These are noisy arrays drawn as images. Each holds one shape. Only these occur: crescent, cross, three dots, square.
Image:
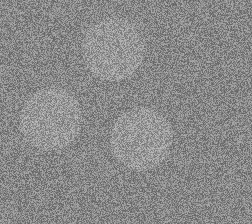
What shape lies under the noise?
three dots
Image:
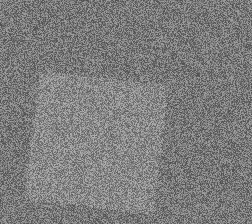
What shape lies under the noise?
square
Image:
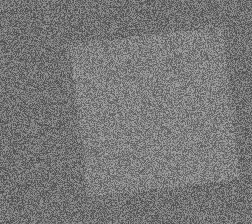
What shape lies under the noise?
square
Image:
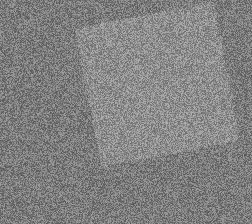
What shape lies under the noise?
square
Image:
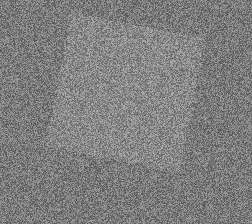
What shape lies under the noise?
square
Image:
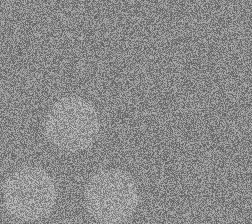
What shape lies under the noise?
three dots
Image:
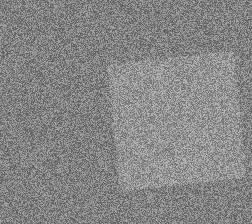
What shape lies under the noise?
square
